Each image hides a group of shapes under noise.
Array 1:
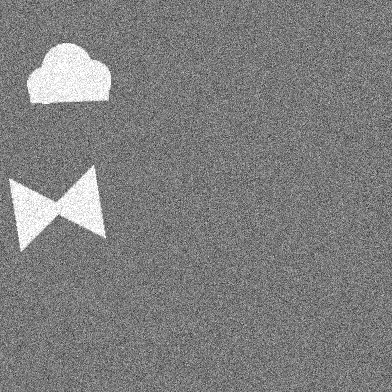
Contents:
top left: light cloud; middle left: light bow tie
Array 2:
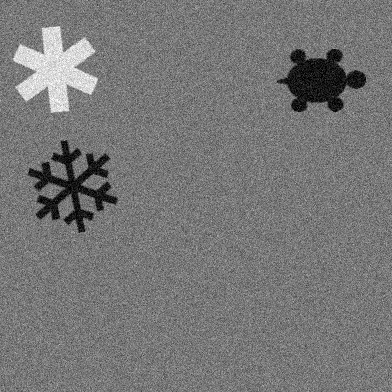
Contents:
top left: light asterisk; top right: dark turtle; middle left: dark snowflake
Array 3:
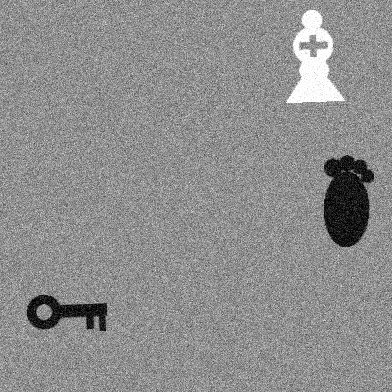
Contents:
top right: light chess bishop; middle right: dark footprint; bottom left: dark key
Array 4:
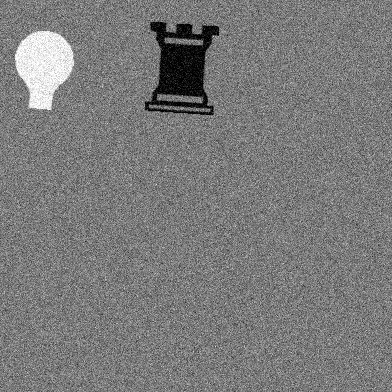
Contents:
top left: light light bulb; top middle: dark chess rook
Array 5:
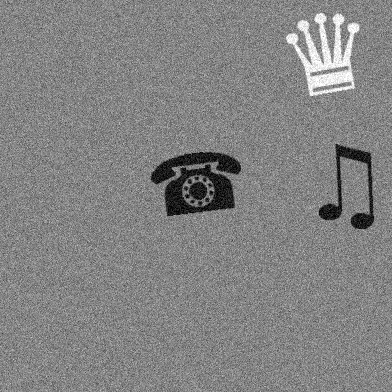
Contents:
top right: light chess queen; centre: dark telephone; middle right: dark pair of musical notes
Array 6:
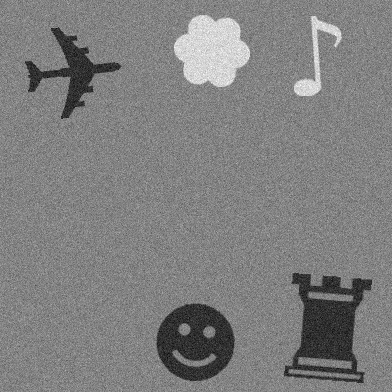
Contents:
top left: dark airplane; top middle: light flower; top right: light musical note; bottom middle: dark smiling face; bottom right: dark chess rook
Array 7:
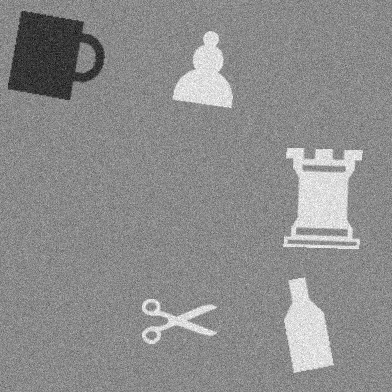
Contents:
top left: dark cup; top middle: light chess pawn; middle right: light chess rook; bottom middle: light pair of scissors; bottom right: light bottle
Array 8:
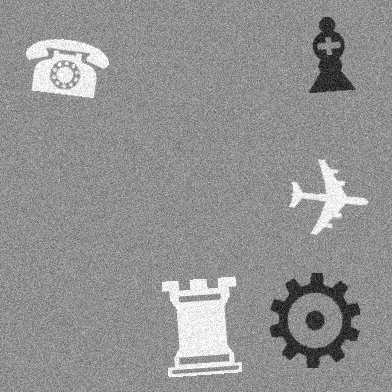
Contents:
top left: light telephone; top right: dark chess bishop; middle right: light airplane; bottom middle: light chess rook; bottom right: dark gear
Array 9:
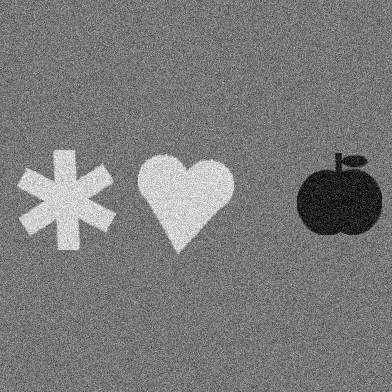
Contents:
middle left: light asterisk; centre: light heart; middle right: dark apple
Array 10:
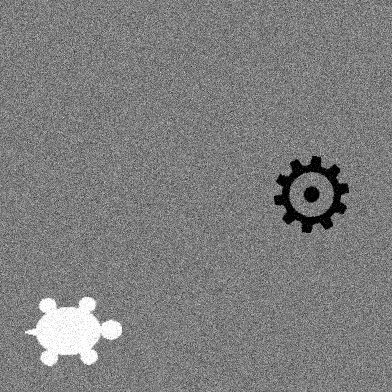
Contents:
middle right: dark gear; bottom left: light turtle
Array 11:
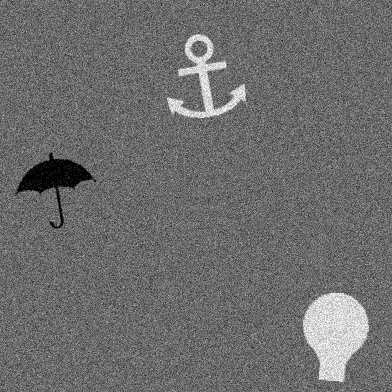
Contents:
top middle: light anchor; middle left: dark umbrella; bottom right: light light bulb
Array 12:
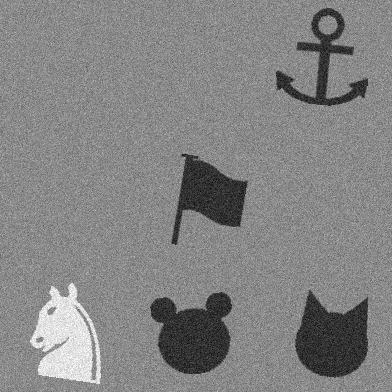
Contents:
top right: dark anchor; centre: dark flag; bottom left: light chess knight; bottom middle: dark bear's head; bottom right: dark cat's head
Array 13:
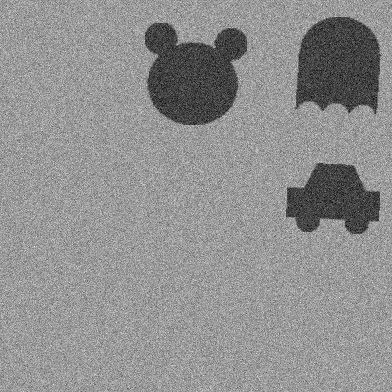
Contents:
top middle: dark bear's head; top right: dark ghost; middle right: dark car
